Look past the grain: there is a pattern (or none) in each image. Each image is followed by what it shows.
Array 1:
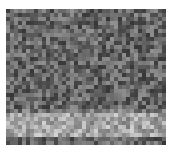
one band of rows
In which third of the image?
bottom
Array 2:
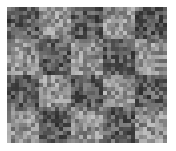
a checkerboard
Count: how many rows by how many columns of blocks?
4 by 5
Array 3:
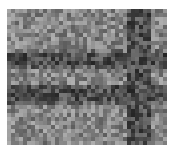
bands of rows crossing bands of columns
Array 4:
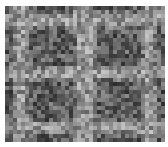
bands of rows crossing bands of columns
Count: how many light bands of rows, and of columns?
3 and 3
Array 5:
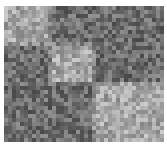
blocks along the diagonal
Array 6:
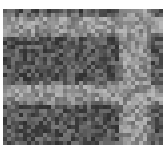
bands of rows crossing bands of columns
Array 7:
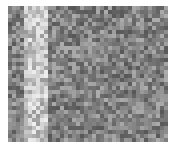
one band of columns
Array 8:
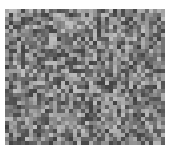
only noise
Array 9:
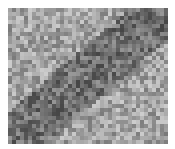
a diagonal band
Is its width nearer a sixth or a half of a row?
a half
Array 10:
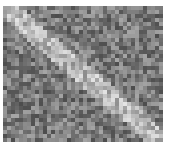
a diagonal band
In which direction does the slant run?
top left to bottom right
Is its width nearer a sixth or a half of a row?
a sixth
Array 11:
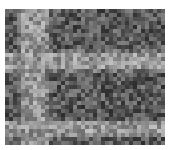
bands of rows crossing bands of columns
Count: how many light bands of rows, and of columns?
2 and 1
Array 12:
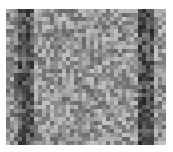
bands of columns
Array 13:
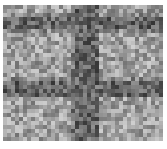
bands of rows crossing bands of columns
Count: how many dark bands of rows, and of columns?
2 and 1
